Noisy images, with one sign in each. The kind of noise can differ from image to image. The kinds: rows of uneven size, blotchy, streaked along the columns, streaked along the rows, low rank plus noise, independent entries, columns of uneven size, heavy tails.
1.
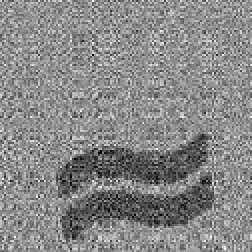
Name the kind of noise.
low rank plus noise
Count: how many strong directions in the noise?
two
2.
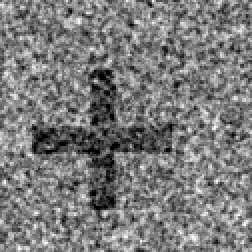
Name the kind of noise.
blotchy
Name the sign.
plus sign
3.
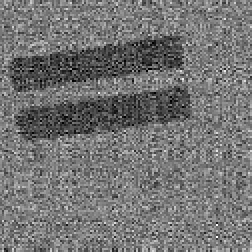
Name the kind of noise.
low rank plus noise
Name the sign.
equals sign
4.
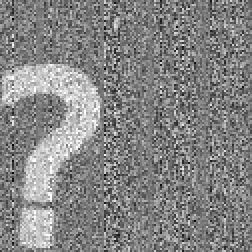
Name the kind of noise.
columns of uneven size
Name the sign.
question mark
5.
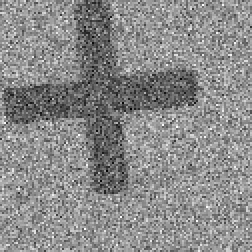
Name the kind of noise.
independent entries
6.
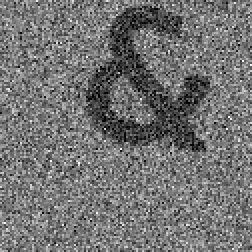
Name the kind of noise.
independent entries
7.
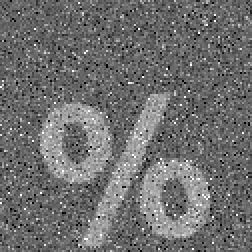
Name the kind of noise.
heavy tails
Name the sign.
percent sign
